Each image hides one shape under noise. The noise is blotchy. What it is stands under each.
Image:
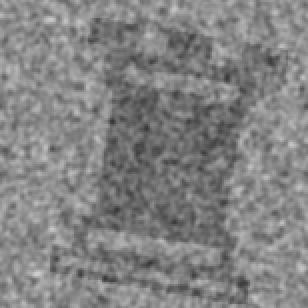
dark chess rook
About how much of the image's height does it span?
nearly all
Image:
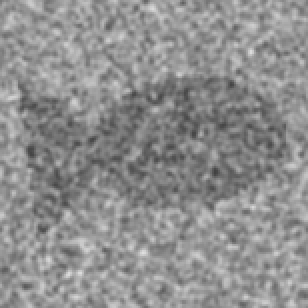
dark fish
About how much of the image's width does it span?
nearly all
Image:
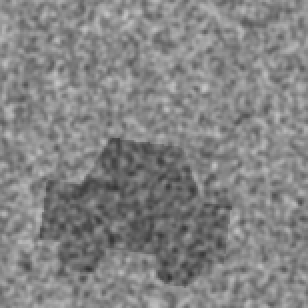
dark car
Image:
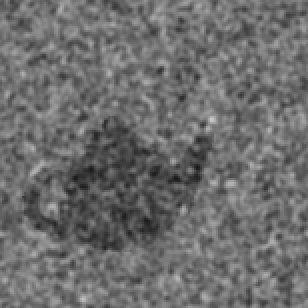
dark teapot
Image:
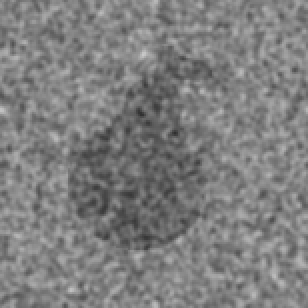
dark pear
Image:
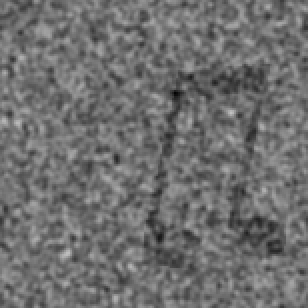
dark pair of musical notes
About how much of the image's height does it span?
two thirds
